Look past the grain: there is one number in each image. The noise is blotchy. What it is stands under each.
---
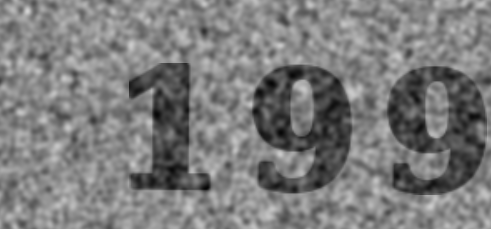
199
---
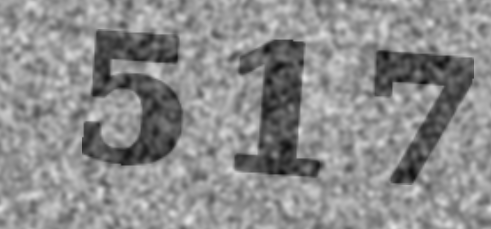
517
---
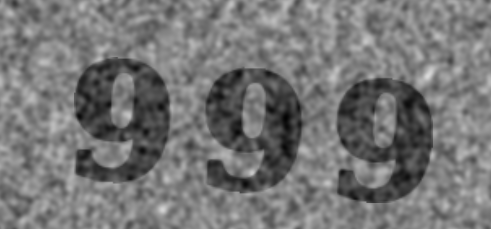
999
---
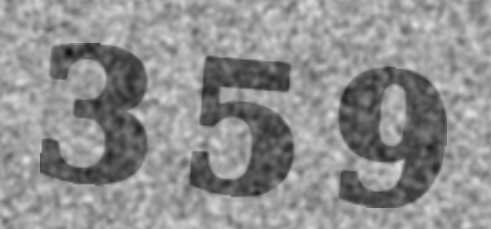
359
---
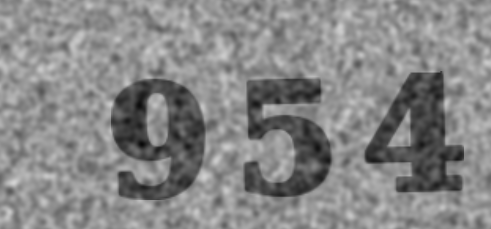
954
